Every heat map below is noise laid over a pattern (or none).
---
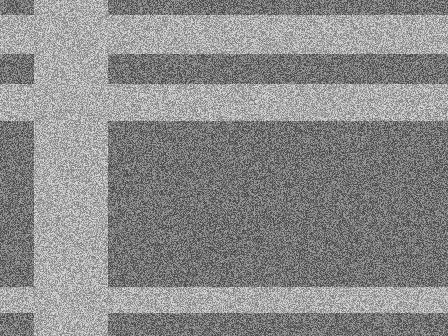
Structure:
bands of rows crossing bands of columns
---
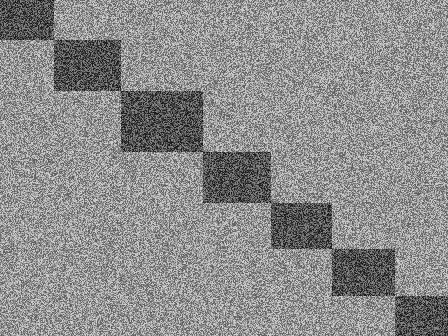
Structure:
blocks along the diagonal
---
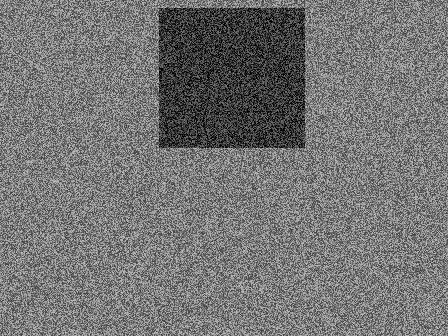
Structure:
one block
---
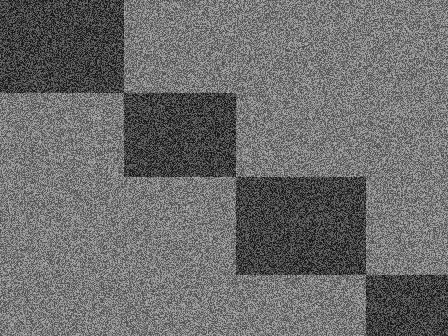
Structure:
blocks along the diagonal
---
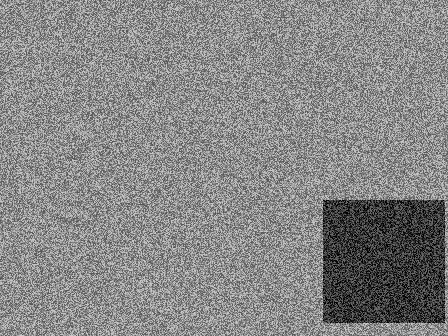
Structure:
one block
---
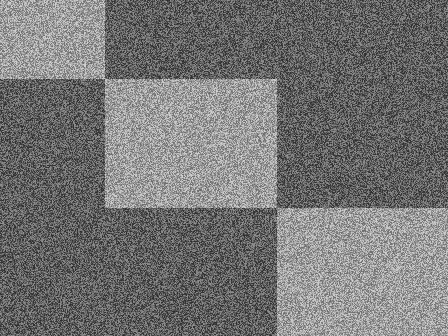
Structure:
blocks along the diagonal
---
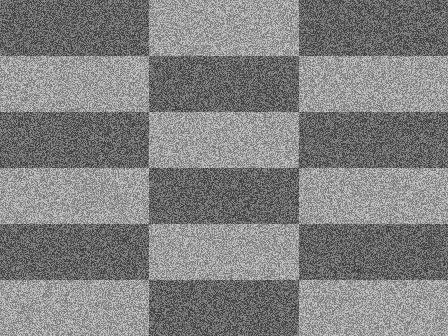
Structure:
a checkerboard
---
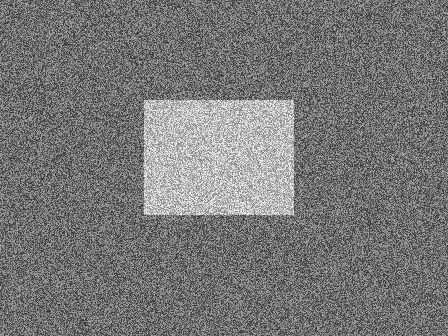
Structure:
one block
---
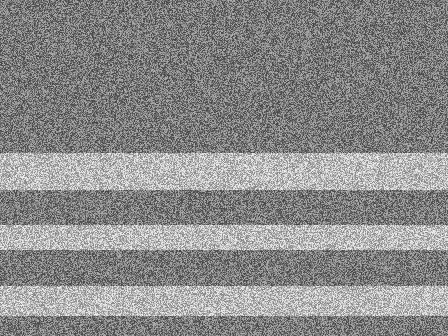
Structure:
bands of rows
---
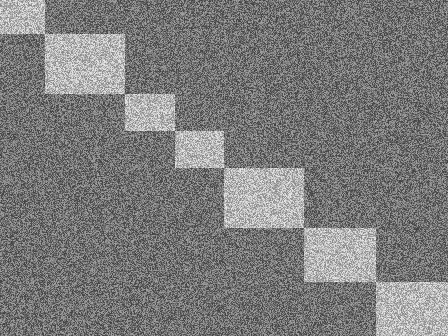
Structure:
blocks along the diagonal
